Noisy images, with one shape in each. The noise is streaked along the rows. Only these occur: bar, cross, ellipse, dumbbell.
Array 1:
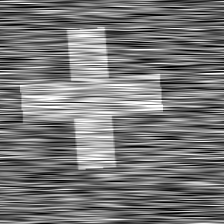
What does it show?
light cross
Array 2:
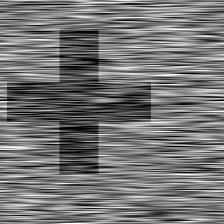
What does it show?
dark cross
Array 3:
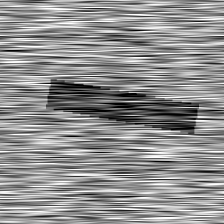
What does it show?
dark bar
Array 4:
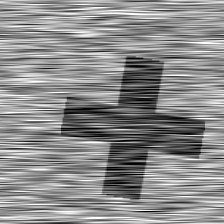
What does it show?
dark cross
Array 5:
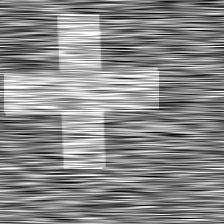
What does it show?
light cross
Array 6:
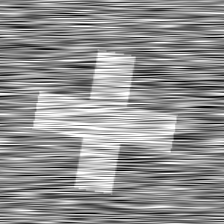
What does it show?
light cross
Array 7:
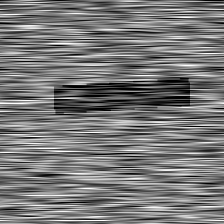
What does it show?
dark bar
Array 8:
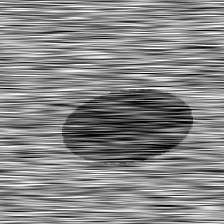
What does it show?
dark ellipse
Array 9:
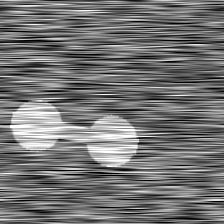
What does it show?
light dumbbell
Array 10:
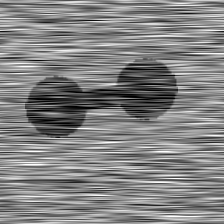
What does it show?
dark dumbbell
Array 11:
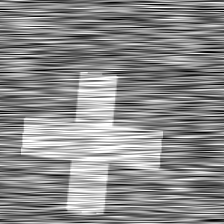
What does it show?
light cross
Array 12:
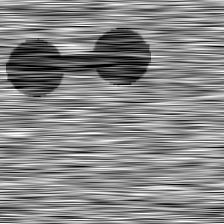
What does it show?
dark dumbbell
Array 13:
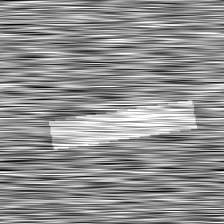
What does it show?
light bar
